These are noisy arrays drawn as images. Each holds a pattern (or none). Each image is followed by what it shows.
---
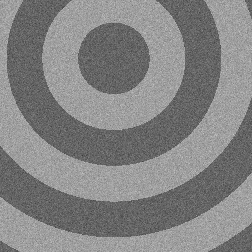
rings round one point
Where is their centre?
top middle
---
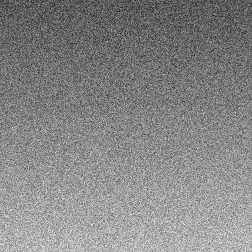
a smooth slope
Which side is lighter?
bottom
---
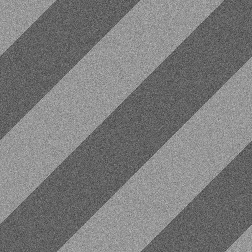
diagonal stripes
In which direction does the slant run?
bottom left to top right
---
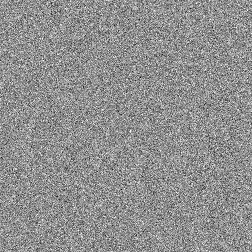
only noise
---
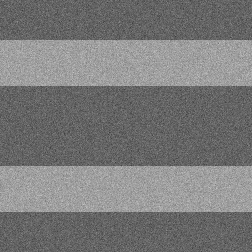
horizontal stripes
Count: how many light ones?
2
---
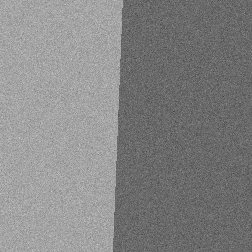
a sharp edge
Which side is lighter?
left
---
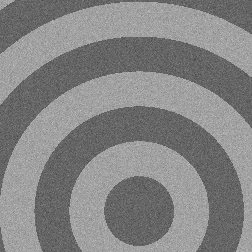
rings round one point
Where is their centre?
bottom middle
